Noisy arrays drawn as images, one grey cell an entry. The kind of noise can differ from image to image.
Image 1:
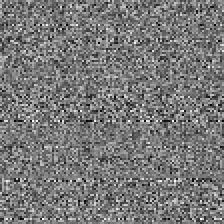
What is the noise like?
rows of uneven size
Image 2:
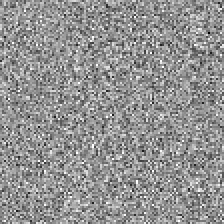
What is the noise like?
low rank plus noise
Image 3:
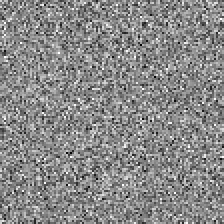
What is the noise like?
low rank plus noise
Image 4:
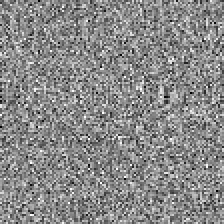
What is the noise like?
low rank plus noise
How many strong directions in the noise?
five to eight
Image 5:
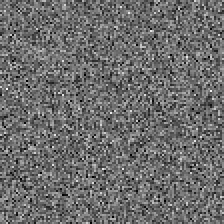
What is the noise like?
independent entries
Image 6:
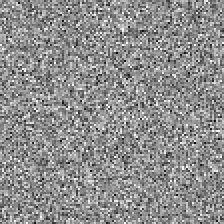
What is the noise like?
independent entries
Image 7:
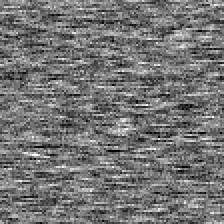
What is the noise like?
streaked along the rows
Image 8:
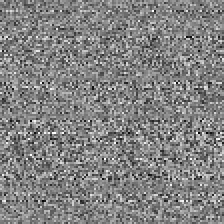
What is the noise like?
rows of uneven size
